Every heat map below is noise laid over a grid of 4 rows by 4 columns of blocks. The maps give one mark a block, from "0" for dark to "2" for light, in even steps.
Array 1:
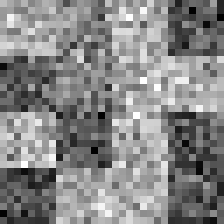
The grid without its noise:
2120
0122
2020
0220
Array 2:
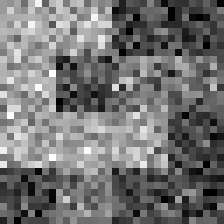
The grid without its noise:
2200
2011
2220
0100
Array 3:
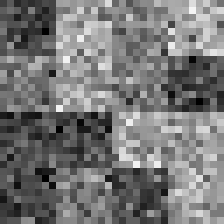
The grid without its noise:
0212
1210
0022
0102
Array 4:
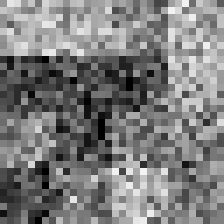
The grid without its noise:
2212
0002
1011
0121
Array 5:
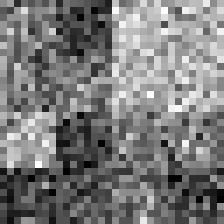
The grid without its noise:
1022
1122
2011
0010
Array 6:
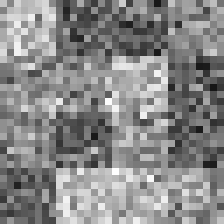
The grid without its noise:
2001
1120
1010
0221
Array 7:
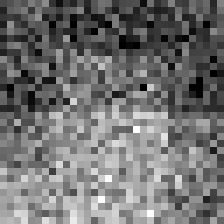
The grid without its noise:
0000
0110
1221
2221
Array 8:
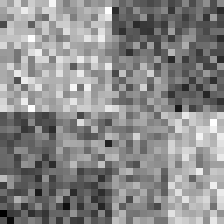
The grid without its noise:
2200
2210
0112
0012
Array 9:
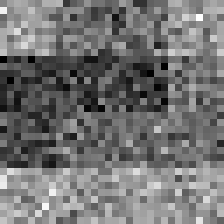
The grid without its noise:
2112
0001
0111
2222
